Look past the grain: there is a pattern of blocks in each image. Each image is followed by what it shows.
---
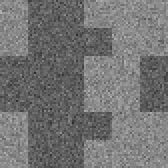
top and bottom mirror each other
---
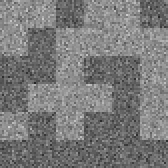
no symmetry
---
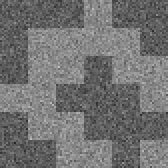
mirrored about the diagonal from the top left
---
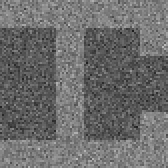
top and bottom mirror each other
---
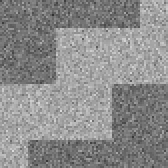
the same after a half turn
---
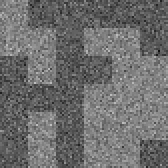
no symmetry
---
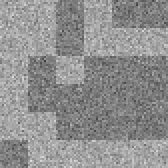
no symmetry
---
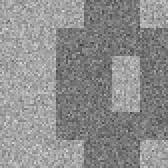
top and bottom mirror each other
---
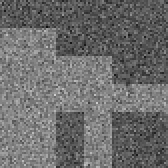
no symmetry
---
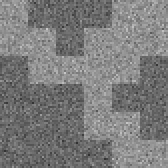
mirrored about the diagonal from the bottom left
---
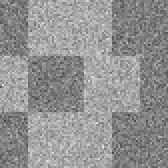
top and bottom mirror each other
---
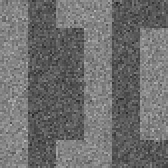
top and bottom mirror each other
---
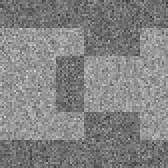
top and bottom mirror each other
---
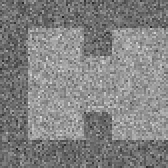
top and bottom mirror each other
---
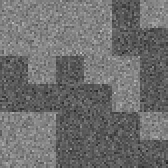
no symmetry
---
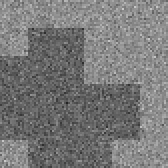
mirrored about the diagonal from the bottom left
